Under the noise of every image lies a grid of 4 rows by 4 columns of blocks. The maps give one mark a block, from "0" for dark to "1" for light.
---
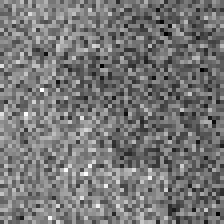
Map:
1100
1000
1100
1110
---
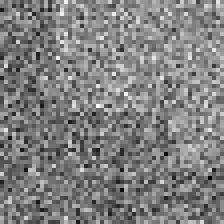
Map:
0111
0111
0001
0000
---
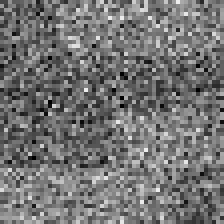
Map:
0111
0000
0011
1110
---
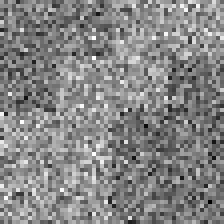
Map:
0011
0110
1100
1100
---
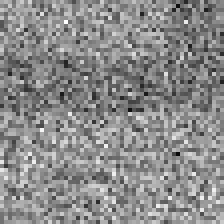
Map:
1110
0000
1111
1111
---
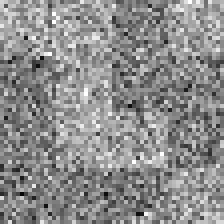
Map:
1101
0100
0110
0001
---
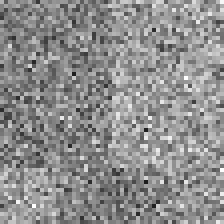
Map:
0011
0011
0011
1001
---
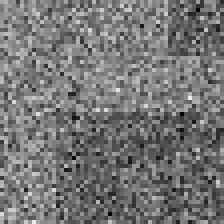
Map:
1110
1111
1000
1000
